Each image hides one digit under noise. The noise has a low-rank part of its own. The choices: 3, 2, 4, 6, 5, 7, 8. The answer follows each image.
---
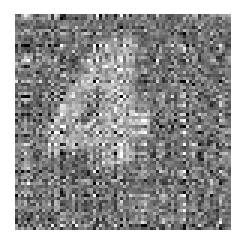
4
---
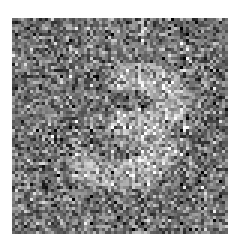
3
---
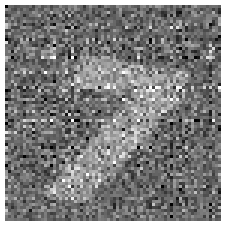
7
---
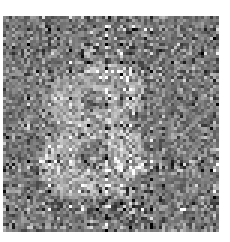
8
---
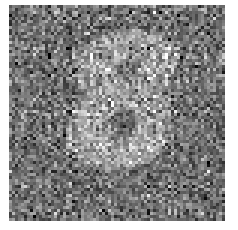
8
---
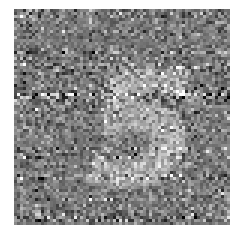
5
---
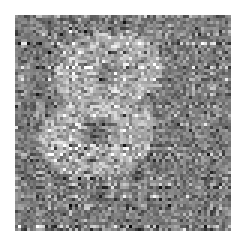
8
